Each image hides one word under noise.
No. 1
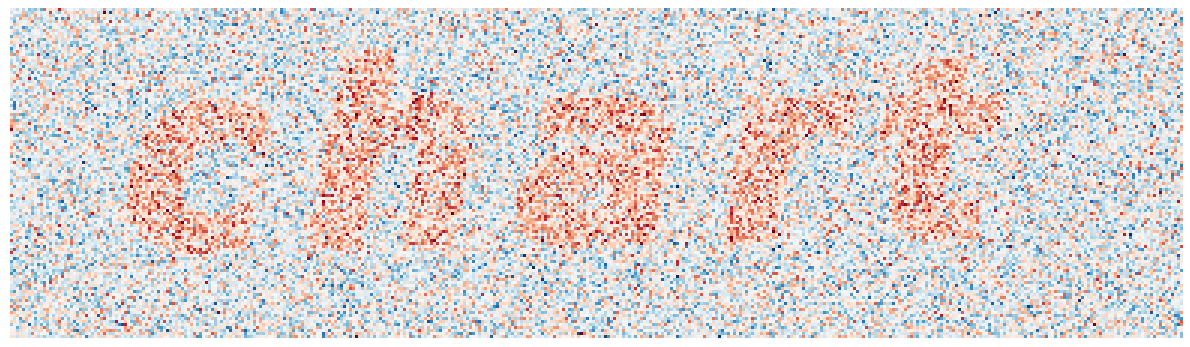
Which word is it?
chart
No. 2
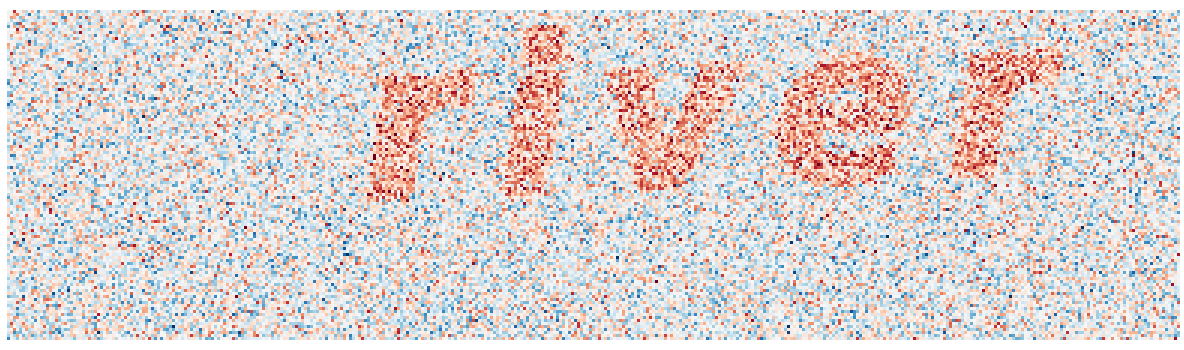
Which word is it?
river
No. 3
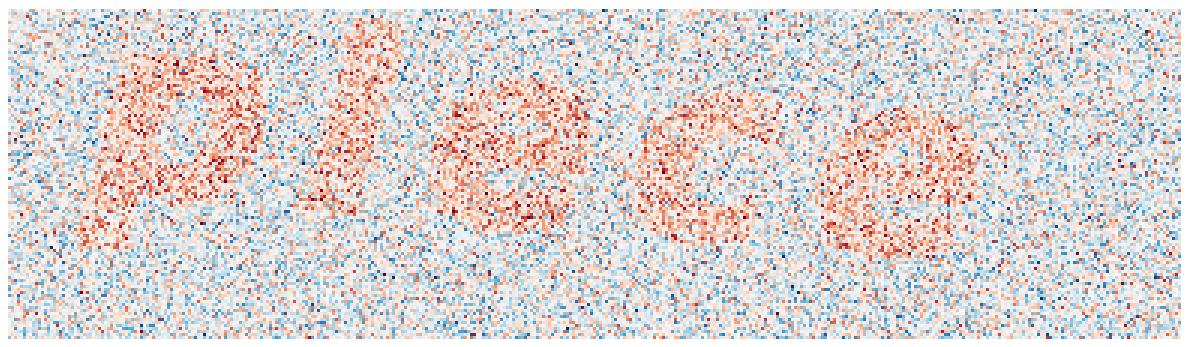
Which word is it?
piece
